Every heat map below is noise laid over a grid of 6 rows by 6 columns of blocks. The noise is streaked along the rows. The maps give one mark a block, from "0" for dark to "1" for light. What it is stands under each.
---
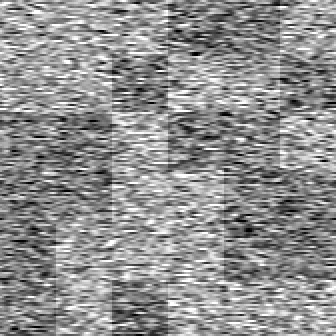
1 1 1 0 0 1
1 1 0 1 1 0
0 0 1 0 0 1
0 0 1 1 0 0
0 1 1 1 0 0
0 1 0 1 1 1
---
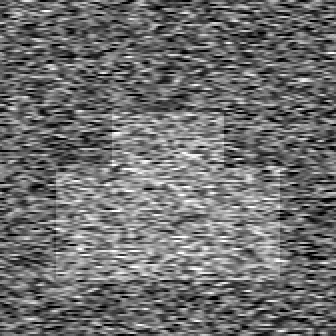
0 0 0 0 0 0
0 0 0 0 0 0
0 0 1 1 0 0
0 1 1 1 1 0
0 1 1 1 1 0
0 0 0 0 0 0
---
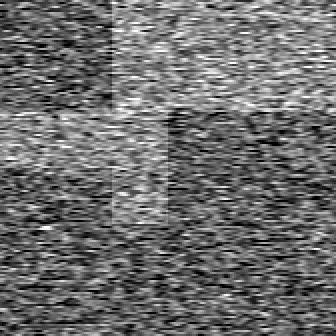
0 0 1 1 1 1
0 0 1 1 1 1
1 1 1 0 0 0
0 0 1 0 0 0
0 0 0 0 0 0
0 0 0 0 0 0
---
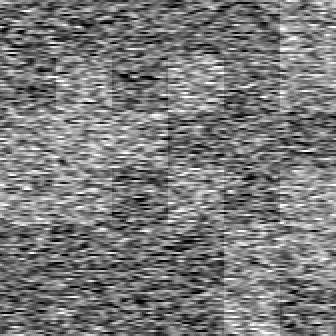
0 0 0 0 0 1
0 1 0 1 0 1
1 1 1 0 0 0
1 1 0 1 0 1
0 0 0 0 1 1
0 0 0 0 1 0
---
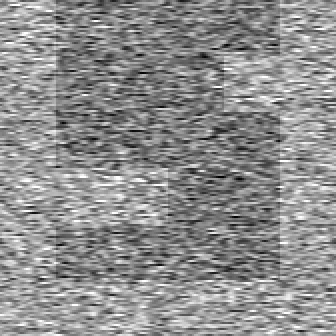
1 0 0 0 0 1
1 0 0 0 1 1
1 0 0 0 0 1
1 1 1 0 0 1
1 0 0 0 0 1
1 1 1 1 1 1
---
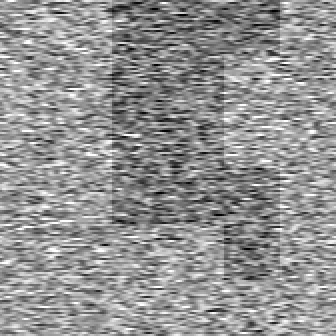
1 1 0 0 0 1
1 1 0 0 1 1
1 1 0 0 1 1
1 1 0 0 0 1
1 1 1 1 0 1
1 1 1 1 1 1
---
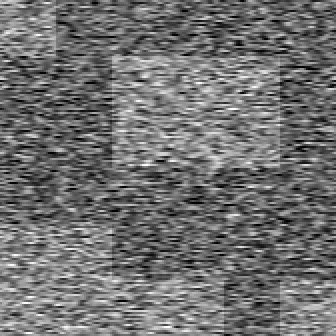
1 0 0 0 0 0
0 0 1 1 1 0
0 0 1 1 1 0
0 0 0 0 0 0
1 1 0 0 0 0
1 1 1 1 0 1
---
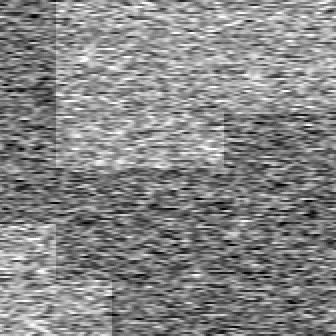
0 1 1 1 1 1
0 1 1 1 1 1
0 1 1 1 0 0
0 0 0 0 0 0
1 0 0 0 0 0
1 1 0 0 0 0
